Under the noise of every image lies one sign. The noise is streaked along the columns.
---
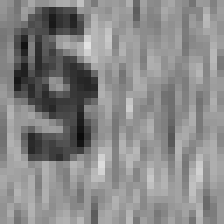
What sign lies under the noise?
section sign
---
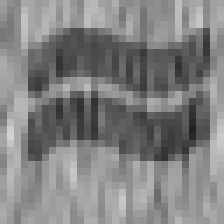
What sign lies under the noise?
approximately sign
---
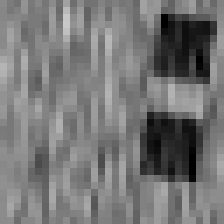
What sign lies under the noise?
colon
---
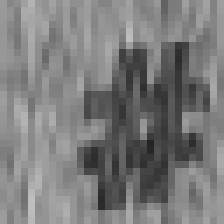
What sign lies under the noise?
hash sign
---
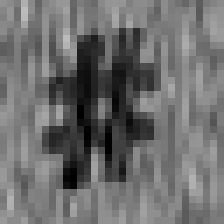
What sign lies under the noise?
hash sign
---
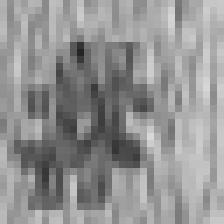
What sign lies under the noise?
hash sign
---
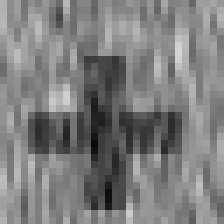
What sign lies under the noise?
plus sign
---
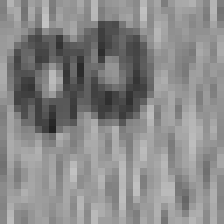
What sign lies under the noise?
infinity sign
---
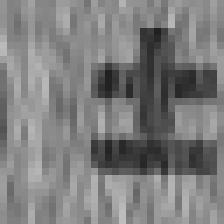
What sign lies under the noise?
plus-minus sign
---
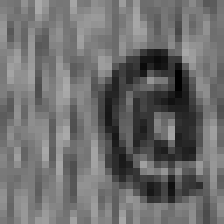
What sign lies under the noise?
at sign
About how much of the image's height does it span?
two thirds
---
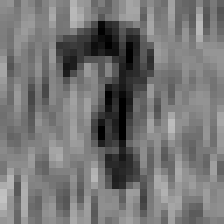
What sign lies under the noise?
question mark
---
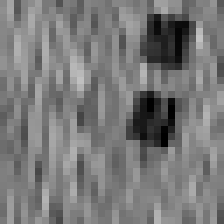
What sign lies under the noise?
colon
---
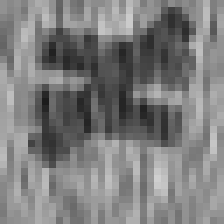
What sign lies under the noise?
not-equal sign
